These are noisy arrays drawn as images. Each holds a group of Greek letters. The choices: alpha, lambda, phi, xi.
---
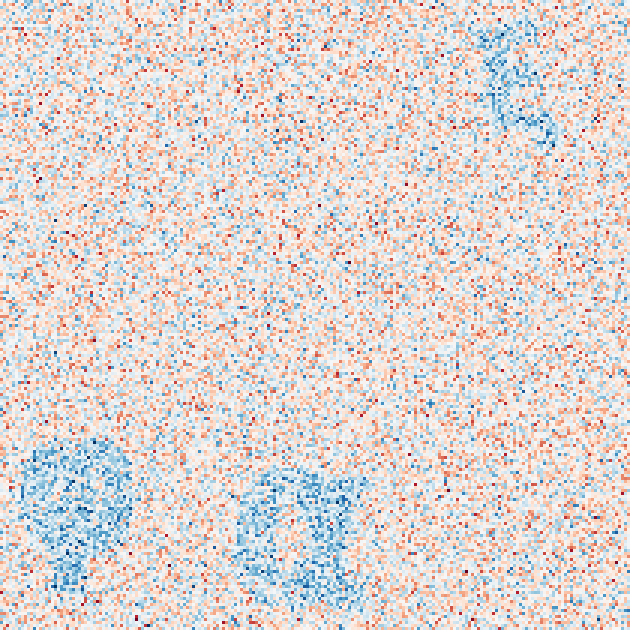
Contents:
top right: blue xi; bottom left: blue phi; bottom middle: blue alpha
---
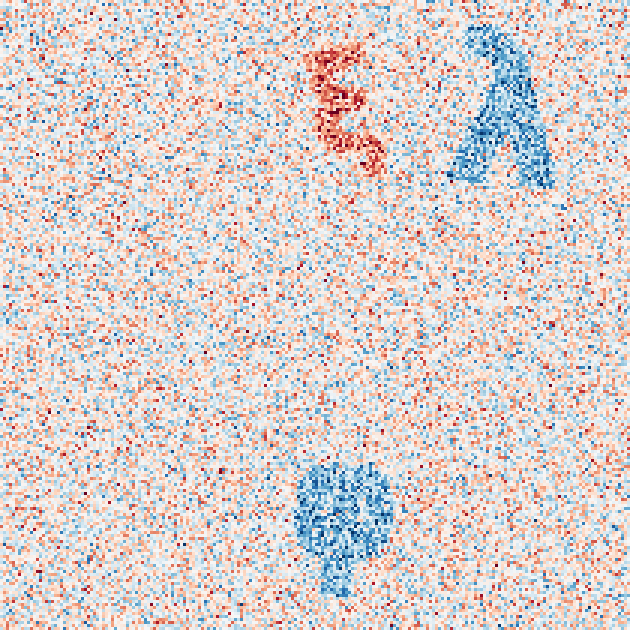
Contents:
top middle: red xi; top right: blue lambda; bottom middle: blue phi
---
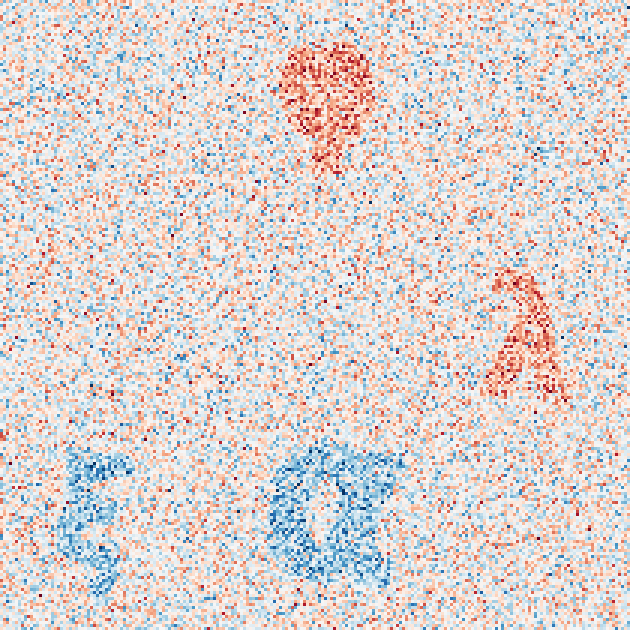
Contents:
top middle: red phi; middle right: red lambda; bottom left: blue xi; bottom middle: blue alpha
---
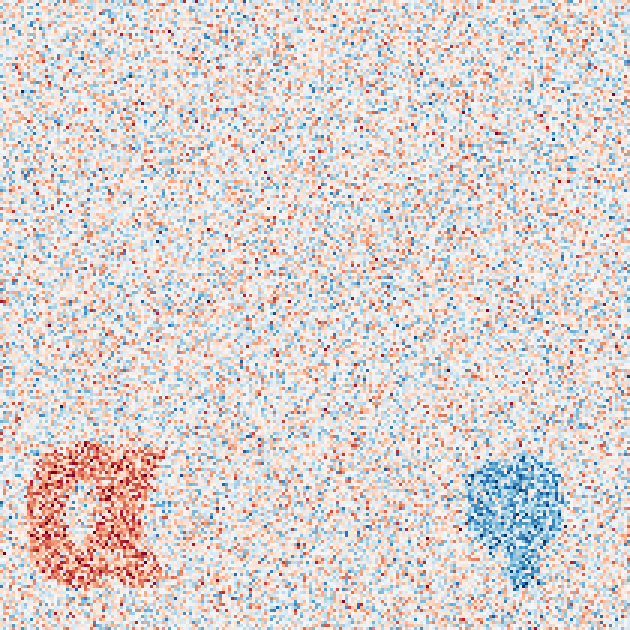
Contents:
bottom left: red alpha; bottom right: blue phi
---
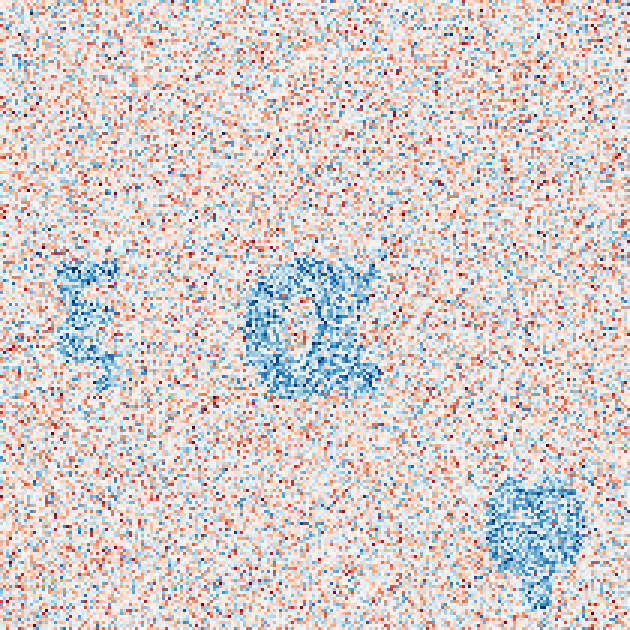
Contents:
middle left: blue xi; centre: blue alpha; bottom right: blue phi
